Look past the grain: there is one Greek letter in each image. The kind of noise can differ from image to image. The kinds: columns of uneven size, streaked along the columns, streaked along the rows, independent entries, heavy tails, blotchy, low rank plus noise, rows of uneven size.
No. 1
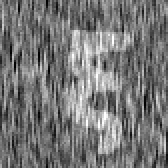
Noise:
streaked along the columns
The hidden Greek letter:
xi
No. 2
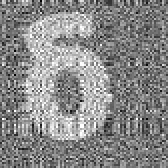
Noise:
low rank plus noise
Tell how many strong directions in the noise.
two
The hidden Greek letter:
delta
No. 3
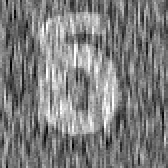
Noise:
streaked along the columns
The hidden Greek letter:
delta
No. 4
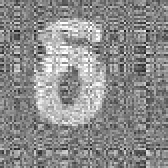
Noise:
low rank plus noise
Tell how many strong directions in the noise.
one
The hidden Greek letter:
delta
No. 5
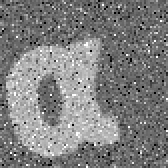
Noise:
heavy tails
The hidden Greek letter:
alpha
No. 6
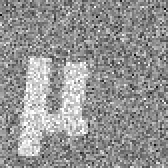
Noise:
independent entries
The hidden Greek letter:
mu
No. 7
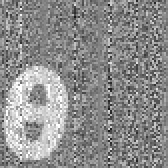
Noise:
columns of uneven size
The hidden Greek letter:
theta
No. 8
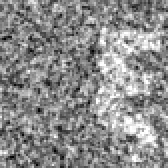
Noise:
blotchy
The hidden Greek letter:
xi
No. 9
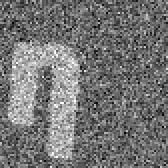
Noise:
independent entries
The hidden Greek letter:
eta
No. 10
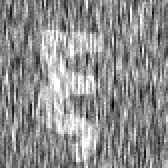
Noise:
streaked along the columns
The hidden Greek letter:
xi
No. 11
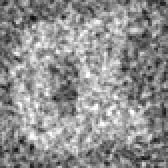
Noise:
blotchy
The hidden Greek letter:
alpha
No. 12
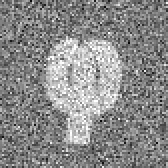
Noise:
independent entries
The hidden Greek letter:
phi
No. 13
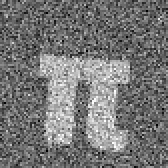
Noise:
independent entries
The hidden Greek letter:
pi
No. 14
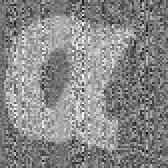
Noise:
columns of uneven size
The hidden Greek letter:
alpha
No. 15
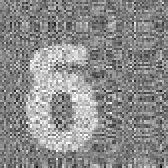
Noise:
low rank plus noise
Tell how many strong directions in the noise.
two
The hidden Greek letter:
delta
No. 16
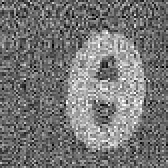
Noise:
low rank plus noise
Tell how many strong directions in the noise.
three or four
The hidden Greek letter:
theta
